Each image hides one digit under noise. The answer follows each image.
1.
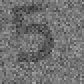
5
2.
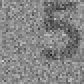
5
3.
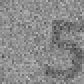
5
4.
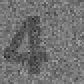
4
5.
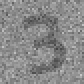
3
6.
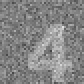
4
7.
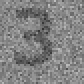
3
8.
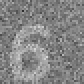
6
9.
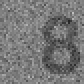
8
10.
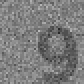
9
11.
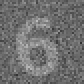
6
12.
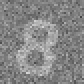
8
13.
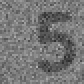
5
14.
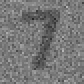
7
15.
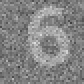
6
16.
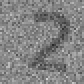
2
